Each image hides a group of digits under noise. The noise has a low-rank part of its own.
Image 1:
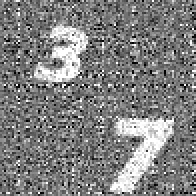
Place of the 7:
bottom right
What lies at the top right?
nothing
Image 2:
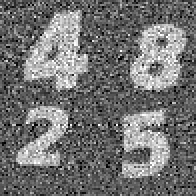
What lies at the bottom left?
2
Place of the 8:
top right
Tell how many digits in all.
4
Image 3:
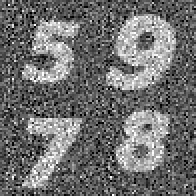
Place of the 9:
top right
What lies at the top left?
5
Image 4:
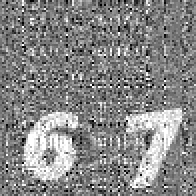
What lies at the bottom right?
7
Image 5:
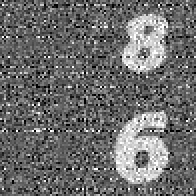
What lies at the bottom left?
nothing
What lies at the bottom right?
6
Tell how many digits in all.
2
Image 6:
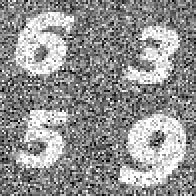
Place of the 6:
top left
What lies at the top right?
3
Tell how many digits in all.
4
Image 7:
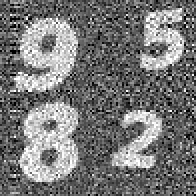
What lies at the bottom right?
2
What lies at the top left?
9
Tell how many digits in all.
4
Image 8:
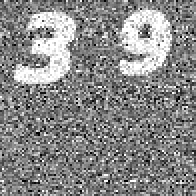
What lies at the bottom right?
nothing
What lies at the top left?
3
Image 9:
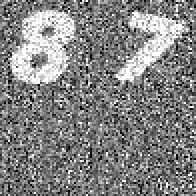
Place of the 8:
top left
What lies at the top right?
7
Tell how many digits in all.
2
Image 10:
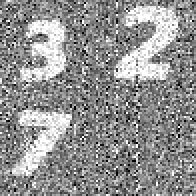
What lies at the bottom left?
7
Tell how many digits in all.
3
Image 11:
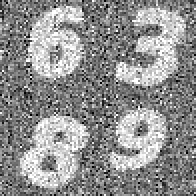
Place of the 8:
bottom left
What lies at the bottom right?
9
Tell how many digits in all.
4
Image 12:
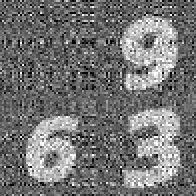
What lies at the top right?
9
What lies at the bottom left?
6
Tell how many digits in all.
3
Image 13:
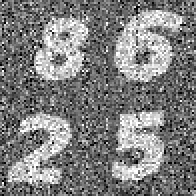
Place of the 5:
bottom right
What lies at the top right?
6
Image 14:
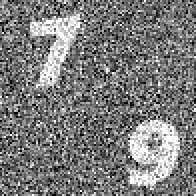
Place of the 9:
bottom right
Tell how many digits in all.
2
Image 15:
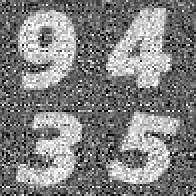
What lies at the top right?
4
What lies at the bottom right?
5
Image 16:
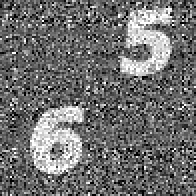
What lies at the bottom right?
nothing
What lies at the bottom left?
6
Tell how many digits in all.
2
